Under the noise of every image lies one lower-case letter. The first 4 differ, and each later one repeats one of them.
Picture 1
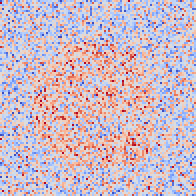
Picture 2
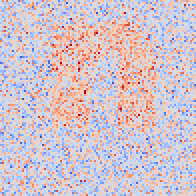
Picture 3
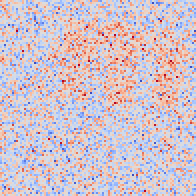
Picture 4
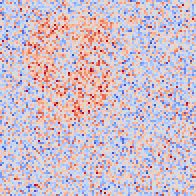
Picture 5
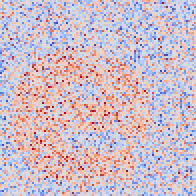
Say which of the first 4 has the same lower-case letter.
1
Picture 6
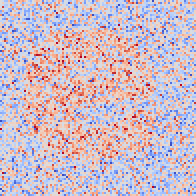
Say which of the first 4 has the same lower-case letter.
1
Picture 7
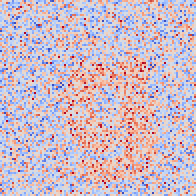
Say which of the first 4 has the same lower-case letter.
4
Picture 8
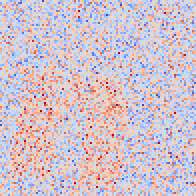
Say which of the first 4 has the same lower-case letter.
2
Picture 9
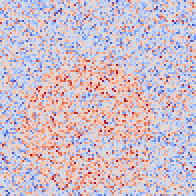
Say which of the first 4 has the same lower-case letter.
1
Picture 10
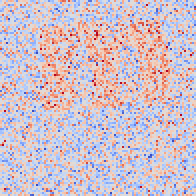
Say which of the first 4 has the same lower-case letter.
3
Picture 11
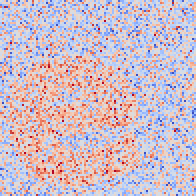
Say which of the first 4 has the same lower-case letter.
1
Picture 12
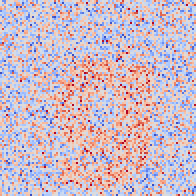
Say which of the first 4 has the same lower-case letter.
4
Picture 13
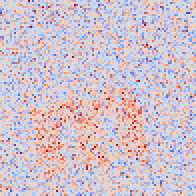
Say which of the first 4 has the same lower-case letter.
3
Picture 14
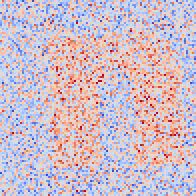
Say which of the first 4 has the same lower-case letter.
2
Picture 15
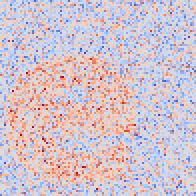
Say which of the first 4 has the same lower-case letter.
1
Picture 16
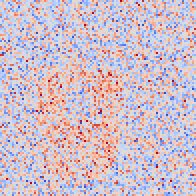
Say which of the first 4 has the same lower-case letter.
4
